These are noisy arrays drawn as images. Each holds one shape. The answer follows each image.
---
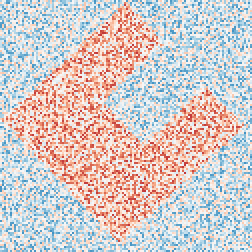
square with a notch
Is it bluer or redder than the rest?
redder
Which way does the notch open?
up and right
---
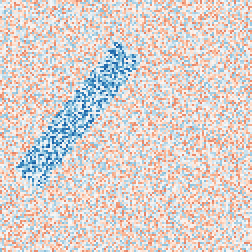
bar
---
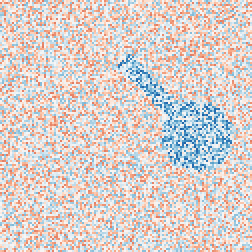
lollipop
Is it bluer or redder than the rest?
bluer
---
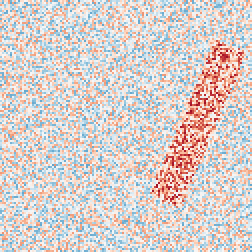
bar
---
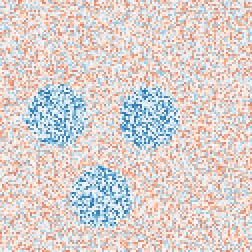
three dots
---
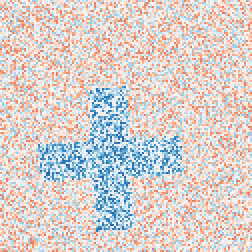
cross
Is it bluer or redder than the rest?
bluer
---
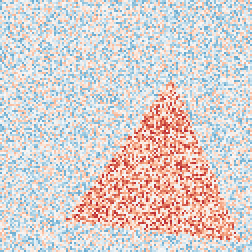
triangle
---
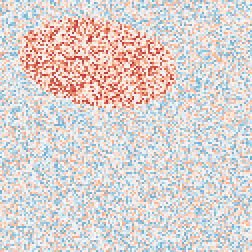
ellipse
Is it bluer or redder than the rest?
redder
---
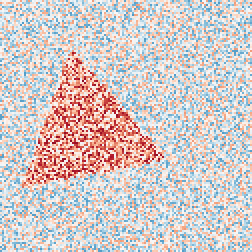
triangle
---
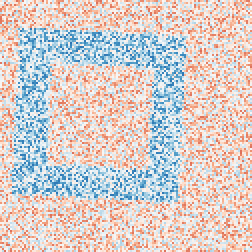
square frame
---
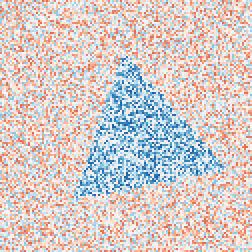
triangle
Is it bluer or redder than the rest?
bluer
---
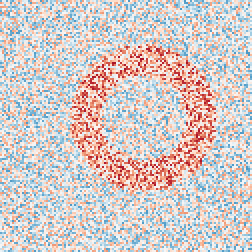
ring
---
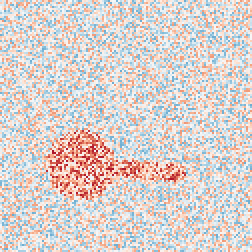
lollipop
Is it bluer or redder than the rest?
redder
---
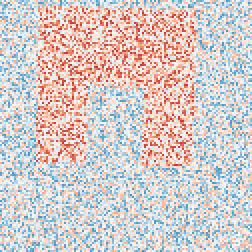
square with a notch
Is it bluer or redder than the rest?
redder
